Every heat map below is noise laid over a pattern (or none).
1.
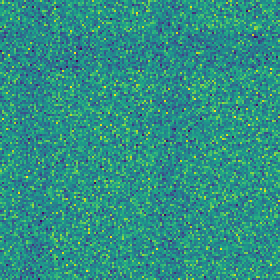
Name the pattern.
bands of rows crossing bands of columns
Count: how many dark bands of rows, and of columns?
1 and 2
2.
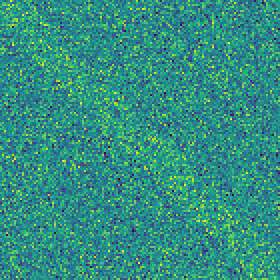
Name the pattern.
a diagonal band
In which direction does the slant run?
top left to bottom right
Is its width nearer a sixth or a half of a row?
a sixth
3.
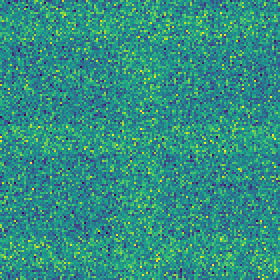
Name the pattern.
bands of rows crossing bands of columns
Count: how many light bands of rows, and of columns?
3 and 1
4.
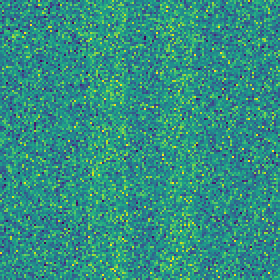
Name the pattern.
bands of columns
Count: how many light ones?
2
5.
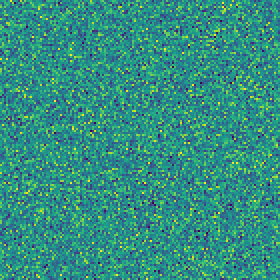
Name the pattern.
only noise
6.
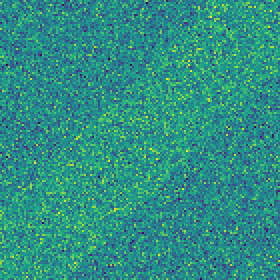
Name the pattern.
a diagonal band
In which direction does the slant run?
bottom left to top right
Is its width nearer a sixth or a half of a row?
a half
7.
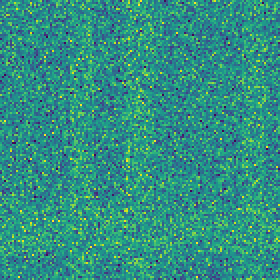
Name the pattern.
bands of rows crossing bands of columns
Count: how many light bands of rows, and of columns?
1 and 3
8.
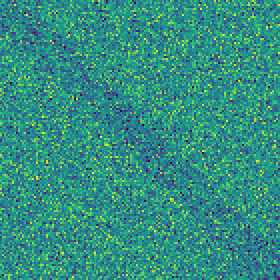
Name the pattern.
a diagonal band
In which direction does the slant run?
top left to bottom right
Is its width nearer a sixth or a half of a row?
a sixth
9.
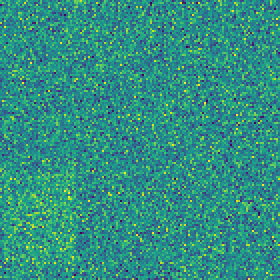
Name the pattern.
one block
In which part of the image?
bottom left
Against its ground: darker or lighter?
lighter
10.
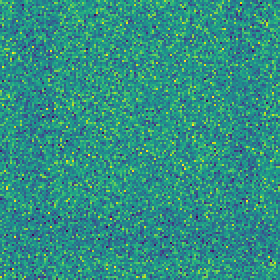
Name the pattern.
bands of rows crossing bands of columns
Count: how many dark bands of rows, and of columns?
1 and 2
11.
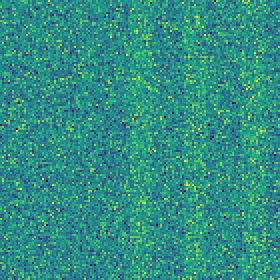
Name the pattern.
bands of columns
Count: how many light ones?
3
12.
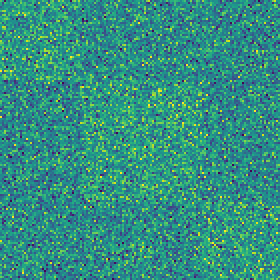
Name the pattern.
blocks along the diagonal
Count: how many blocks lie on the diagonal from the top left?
3
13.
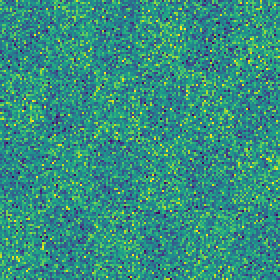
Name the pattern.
a checkerboard
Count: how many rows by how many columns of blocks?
4 by 6
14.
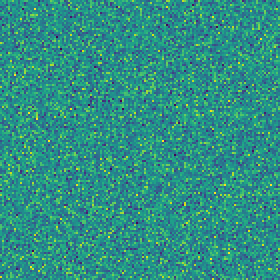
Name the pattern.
only noise
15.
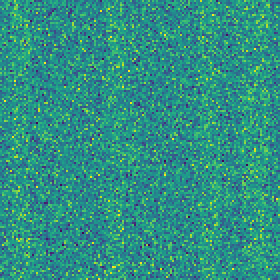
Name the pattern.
bands of columns
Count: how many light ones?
4
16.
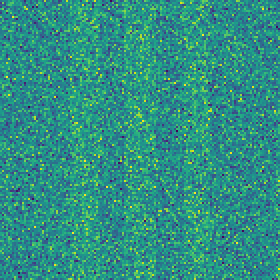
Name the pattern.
bands of columns
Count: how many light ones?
3
